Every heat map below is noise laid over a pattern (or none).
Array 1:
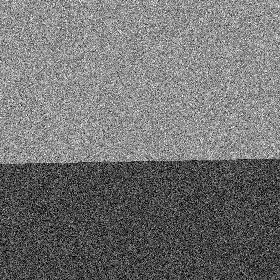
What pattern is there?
a sharp edge
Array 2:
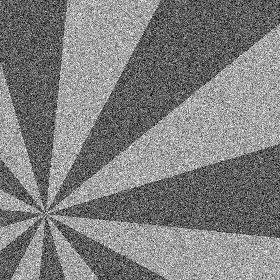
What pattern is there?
spokes from one point
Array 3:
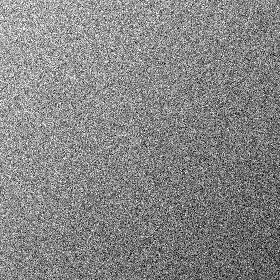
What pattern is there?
a smooth slope
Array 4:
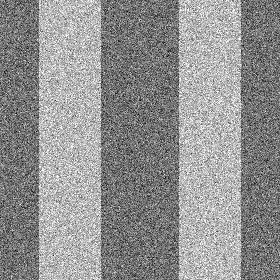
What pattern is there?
vertical stripes
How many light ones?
2
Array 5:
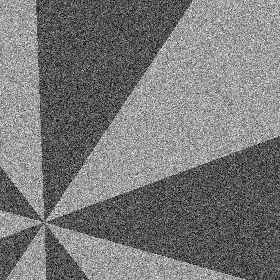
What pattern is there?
spokes from one point
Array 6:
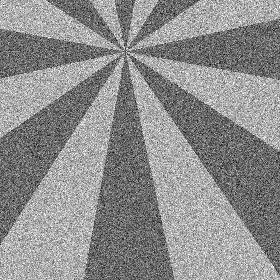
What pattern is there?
spokes from one point
